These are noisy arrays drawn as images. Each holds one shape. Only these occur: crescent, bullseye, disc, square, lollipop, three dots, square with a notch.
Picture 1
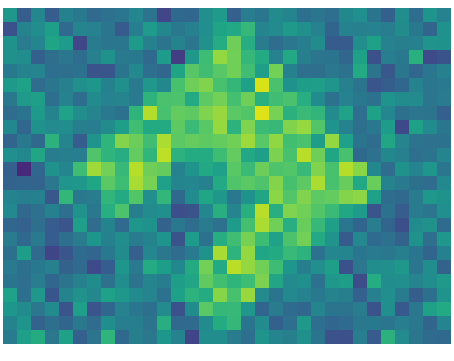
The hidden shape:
square with a notch
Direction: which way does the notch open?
down and left
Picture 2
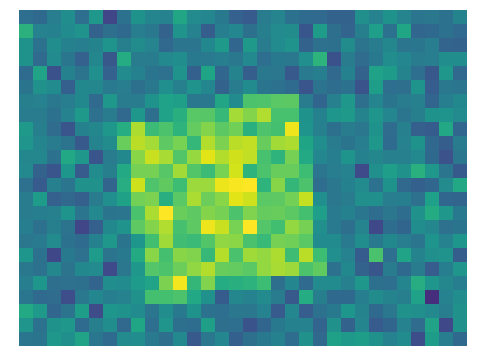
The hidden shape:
square
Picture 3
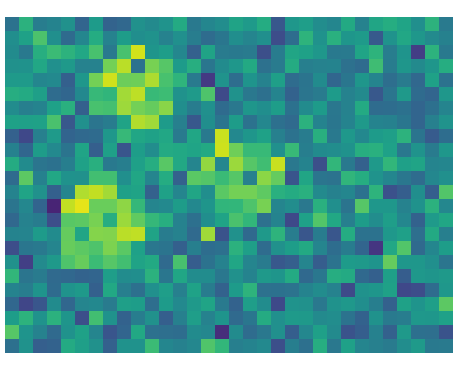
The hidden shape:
three dots
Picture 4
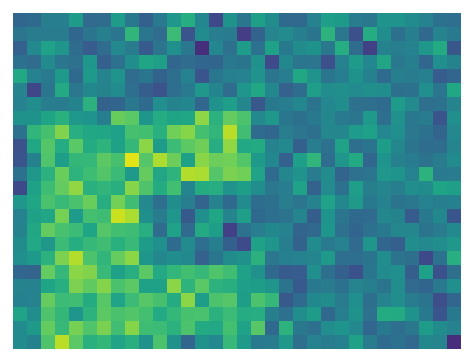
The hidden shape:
square with a notch
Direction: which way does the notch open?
right
